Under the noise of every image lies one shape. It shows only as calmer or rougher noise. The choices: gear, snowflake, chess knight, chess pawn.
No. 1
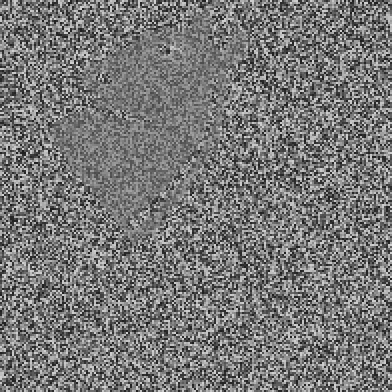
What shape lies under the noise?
chess knight
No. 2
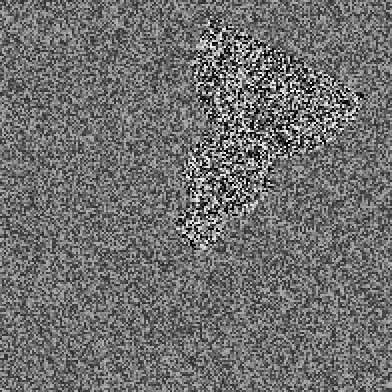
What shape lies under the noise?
chess pawn
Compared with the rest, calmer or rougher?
rougher
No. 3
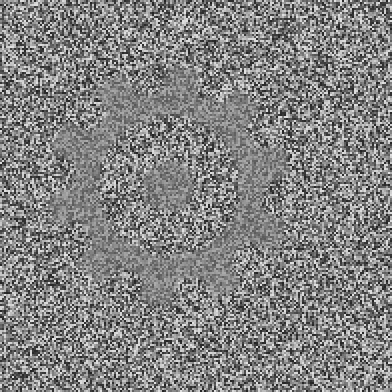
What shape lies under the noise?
gear
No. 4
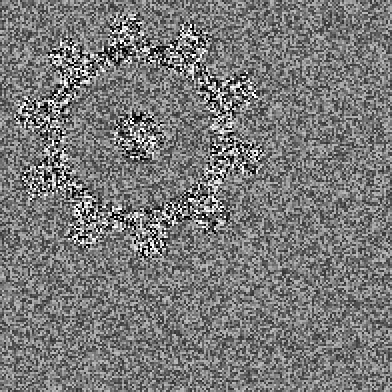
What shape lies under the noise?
gear
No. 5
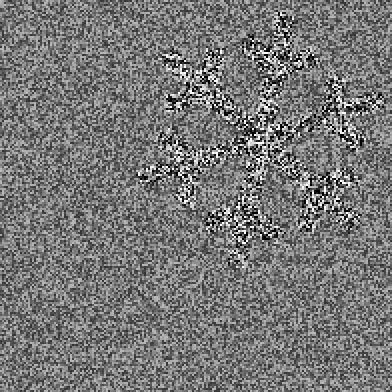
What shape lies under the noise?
snowflake
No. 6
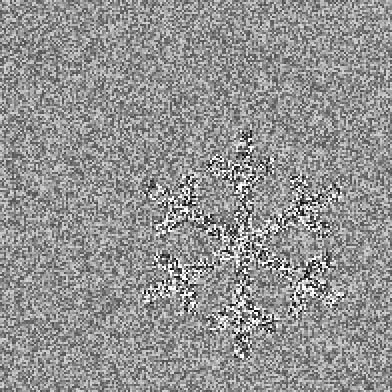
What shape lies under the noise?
snowflake
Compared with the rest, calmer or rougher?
rougher
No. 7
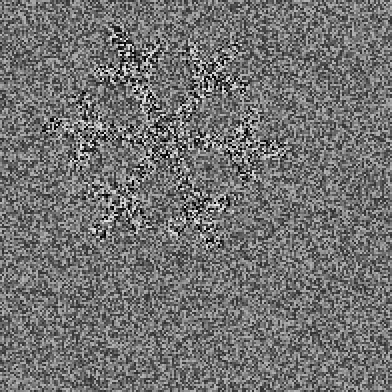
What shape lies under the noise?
snowflake
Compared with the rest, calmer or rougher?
rougher
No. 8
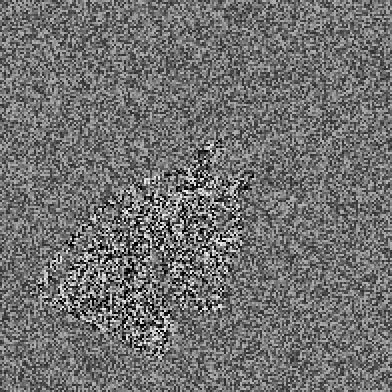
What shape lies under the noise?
chess knight
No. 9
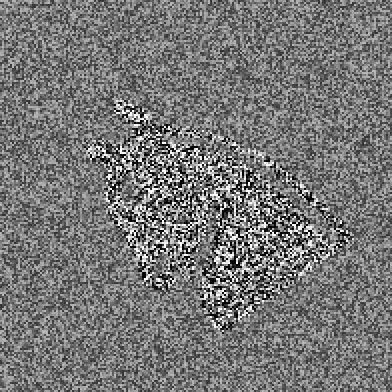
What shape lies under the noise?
chess knight
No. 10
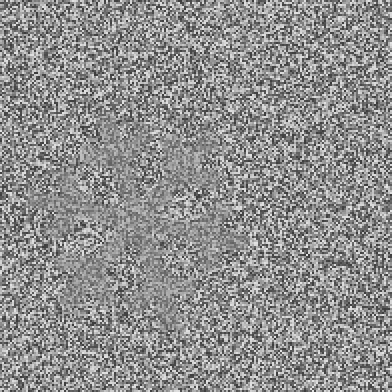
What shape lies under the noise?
snowflake
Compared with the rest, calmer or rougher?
calmer
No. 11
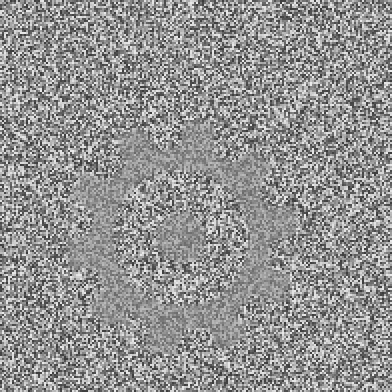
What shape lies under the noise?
gear
